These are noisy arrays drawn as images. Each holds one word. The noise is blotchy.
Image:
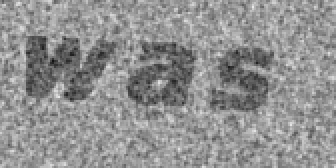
was
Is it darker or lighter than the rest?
darker
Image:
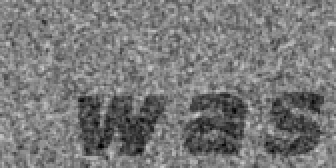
was
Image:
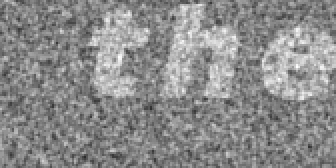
the
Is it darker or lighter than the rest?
lighter
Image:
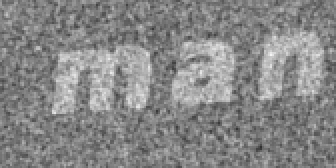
man
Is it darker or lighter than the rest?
lighter
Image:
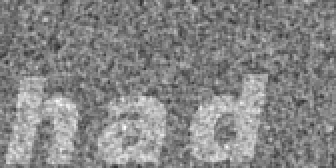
had
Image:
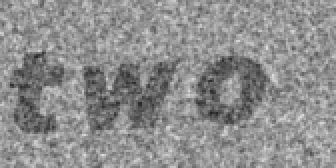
two
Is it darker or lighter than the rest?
darker
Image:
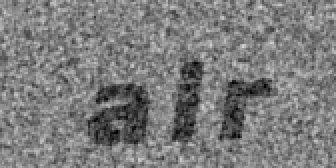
air
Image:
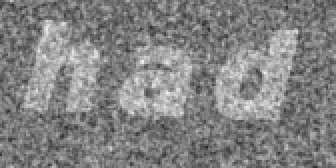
had
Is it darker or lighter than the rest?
lighter
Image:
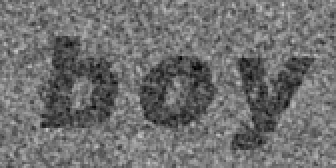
boy
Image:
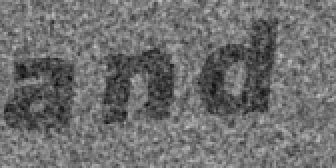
and
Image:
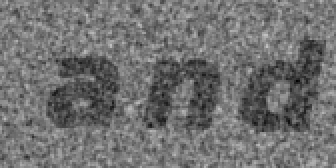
and
